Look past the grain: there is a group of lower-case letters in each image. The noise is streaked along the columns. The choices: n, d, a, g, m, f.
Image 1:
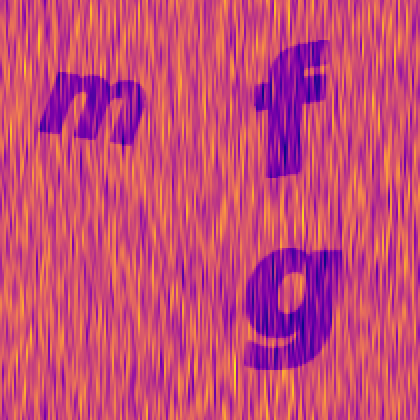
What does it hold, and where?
top left: m; top right: f; bottom right: g
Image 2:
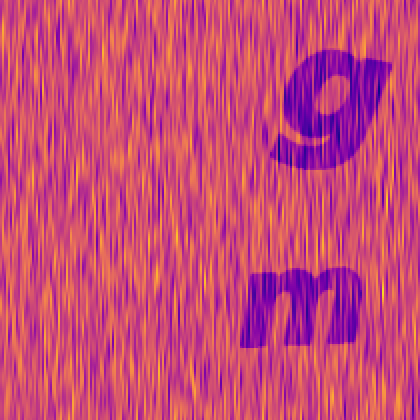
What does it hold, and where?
top right: g; bottom right: m
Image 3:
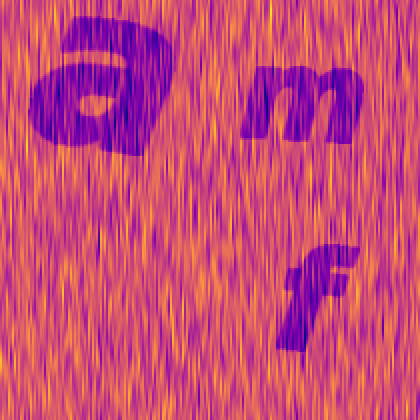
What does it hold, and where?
top left: a; top right: m; bottom right: f
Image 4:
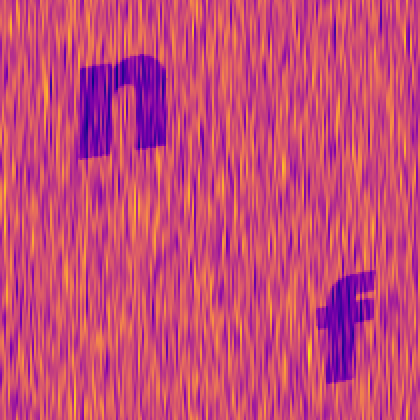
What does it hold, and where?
top left: n; bottom right: f
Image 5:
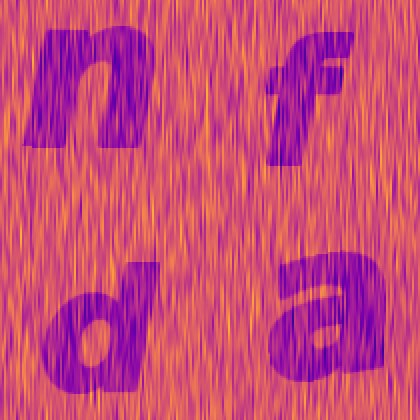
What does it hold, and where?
top left: n; top right: f; bottom left: d; bottom right: a
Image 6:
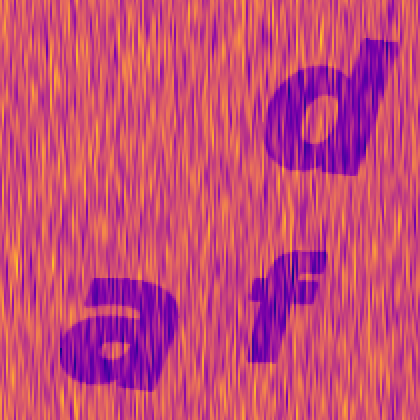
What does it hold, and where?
top right: d; bottom left: a; bottom right: f
